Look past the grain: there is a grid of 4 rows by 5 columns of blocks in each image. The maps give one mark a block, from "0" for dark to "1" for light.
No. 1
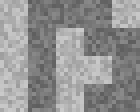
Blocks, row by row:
1 0 0 0 1
1 0 1 0 0
1 0 1 1 0
1 0 1 0 0
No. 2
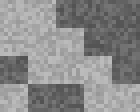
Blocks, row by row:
1 1 0 0 0
1 1 1 0 0
0 1 1 1 0
1 0 0 1 1
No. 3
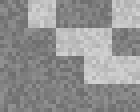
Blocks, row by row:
0 1 0 0 1
0 0 1 1 0
0 0 0 1 1
0 0 0 0 0
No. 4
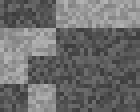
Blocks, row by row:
0 0 1 1 1
1 1 0 0 0
1 0 0 0 0
0 1 0 0 0
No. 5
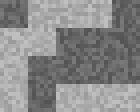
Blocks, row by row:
0 1 1 1 0
1 1 0 0 0
1 0 0 0 0
1 0 1 1 1
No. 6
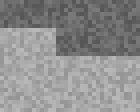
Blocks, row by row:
0 0 0 0 0
1 1 0 0 0
1 1 1 1 1
1 1 1 1 1
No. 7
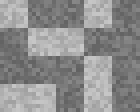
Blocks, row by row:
1 0 0 1 0
0 1 1 0 0
0 0 0 1 0
1 1 0 1 0
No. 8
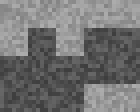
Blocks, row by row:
1 1 1 1 1
1 0 1 0 0
0 0 0 0 0
0 0 0 1 1
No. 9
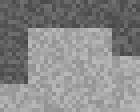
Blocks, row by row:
0 0 0 0 0
0 1 1 1 0
0 1 1 1 1
1 1 1 1 1
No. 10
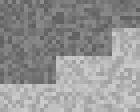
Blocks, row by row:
0 0 0 0 0
0 0 0 0 1
0 0 1 1 1
1 1 1 1 1
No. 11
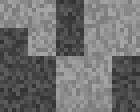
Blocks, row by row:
1 1 0 1 1
0 1 0 1 1
0 0 1 1 0
0 0 1 1 0
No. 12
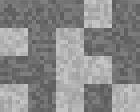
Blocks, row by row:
0 0 0 1 0
1 0 1 0 0
0 0 1 1 0
1 0 1 0 1
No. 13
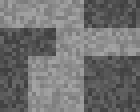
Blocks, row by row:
1 1 1 0 0
0 0 1 1 1
0 1 1 0 0
0 1 1 0 0
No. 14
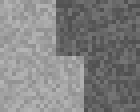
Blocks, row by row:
1 1 0 0 0
1 1 0 0 0
1 1 1 0 0
1 1 1 0 0
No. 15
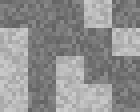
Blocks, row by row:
0 0 0 1 0
1 0 0 0 1
1 0 1 0 0
1 0 1 1 0
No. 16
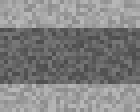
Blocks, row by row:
1 1 1 1 1
0 0 0 0 0
0 0 0 0 0
1 1 1 1 1
